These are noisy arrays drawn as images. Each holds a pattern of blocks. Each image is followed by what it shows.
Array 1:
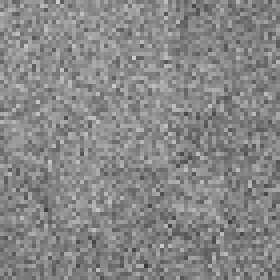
mirrored about the diagonal from the top left
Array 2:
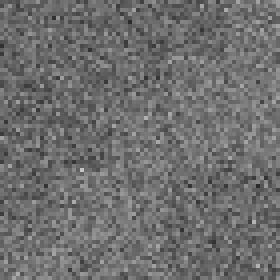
mirrored about the diagonal from the top left
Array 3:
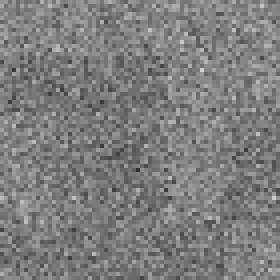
no symmetry
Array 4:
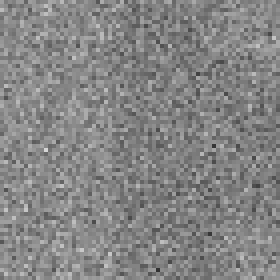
top and bottom mirror each other
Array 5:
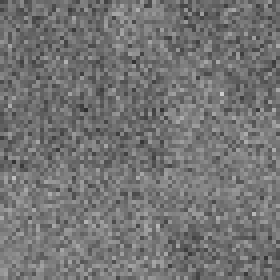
no symmetry
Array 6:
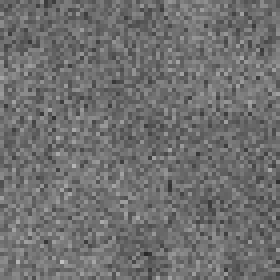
mirrored about the diagonal from the bottom left
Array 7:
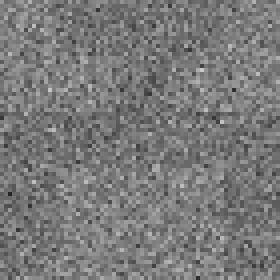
left and right mirror each other
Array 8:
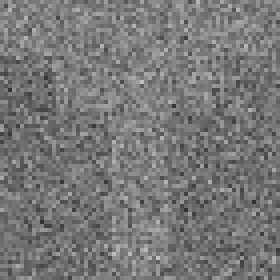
left and right mirror each other
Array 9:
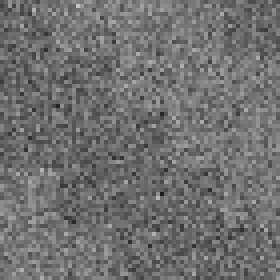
mirrored about the diagonal from the bottom left
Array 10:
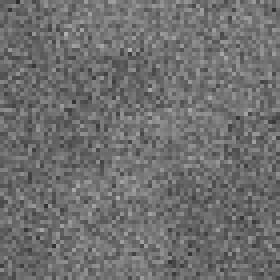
no symmetry
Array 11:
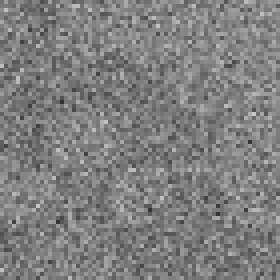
mirrored about the diagonal from the bottom left
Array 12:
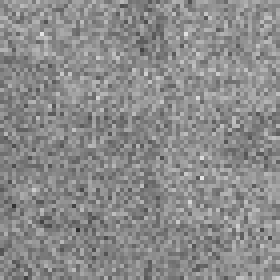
mirrored about the diagonal from the bottom left
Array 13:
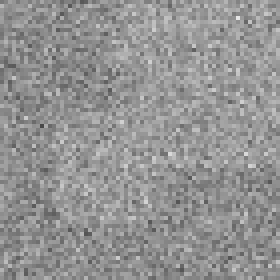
mirrored about the diagonal from the bottom left
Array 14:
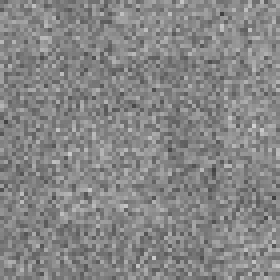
mirrored about the diagonal from the bottom left
